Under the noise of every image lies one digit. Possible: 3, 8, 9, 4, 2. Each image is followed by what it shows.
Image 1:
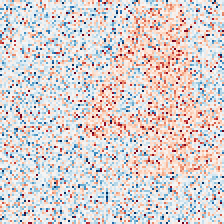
4
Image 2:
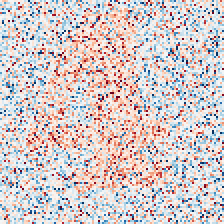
4
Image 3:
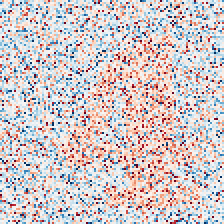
4
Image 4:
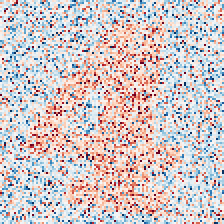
4
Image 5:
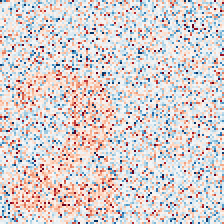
2
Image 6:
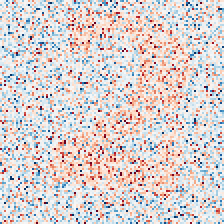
2
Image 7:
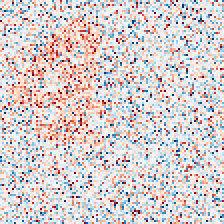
4
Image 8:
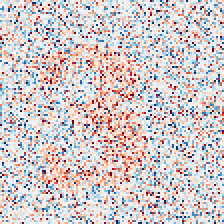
3
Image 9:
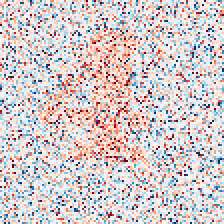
4
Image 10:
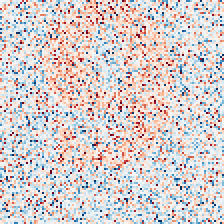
9
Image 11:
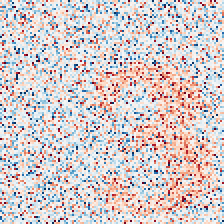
3
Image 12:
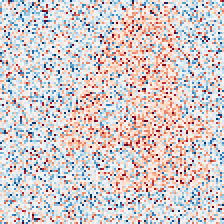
4
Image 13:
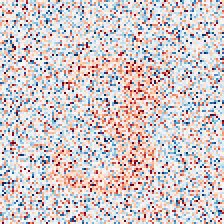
3
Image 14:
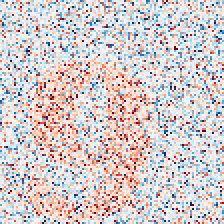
9
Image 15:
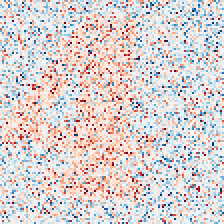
4
